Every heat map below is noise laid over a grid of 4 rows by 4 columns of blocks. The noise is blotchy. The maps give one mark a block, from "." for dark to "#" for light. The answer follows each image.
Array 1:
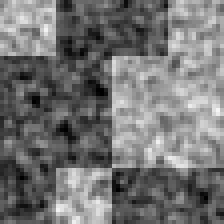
#..#
..##
..##
.#..
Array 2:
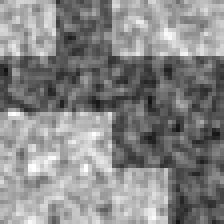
#.##
....
##..
###.
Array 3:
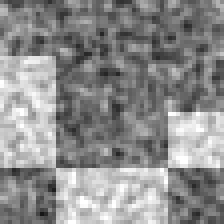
....
#...
#..#
.##.
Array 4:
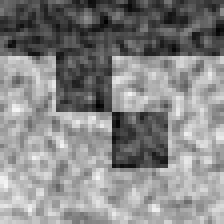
....
#.##
##.#
####
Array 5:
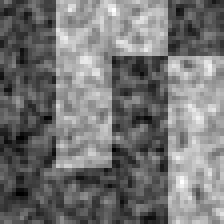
.##.
.#.#
.#.#
...#
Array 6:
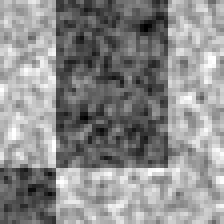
#..#
#..#
#..#
.###
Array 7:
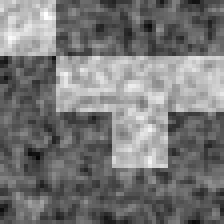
#...
.###
..#.
....
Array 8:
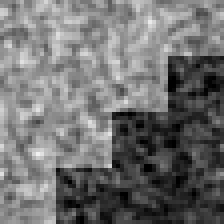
####
###.
##..
#...
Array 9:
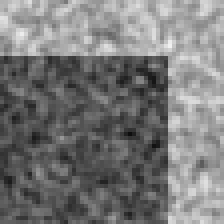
####
...#
...#
...#
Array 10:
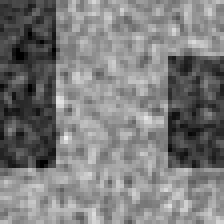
.###
.##.
.##.
####
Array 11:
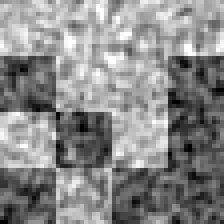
####
.##.
#.#.
.#..
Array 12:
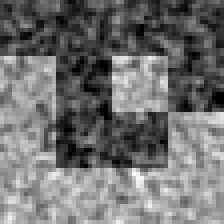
....
#.#.
#..#
####
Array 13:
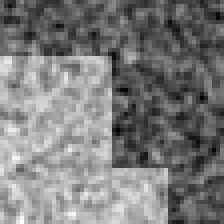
....
##..
##..
###.
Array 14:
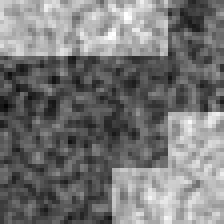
###.
....
...#
..##
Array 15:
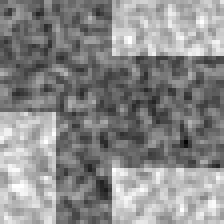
..##
....
#...
#.##
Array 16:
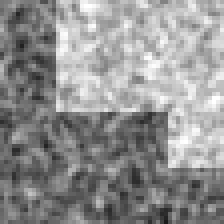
.###
.###
...#
....
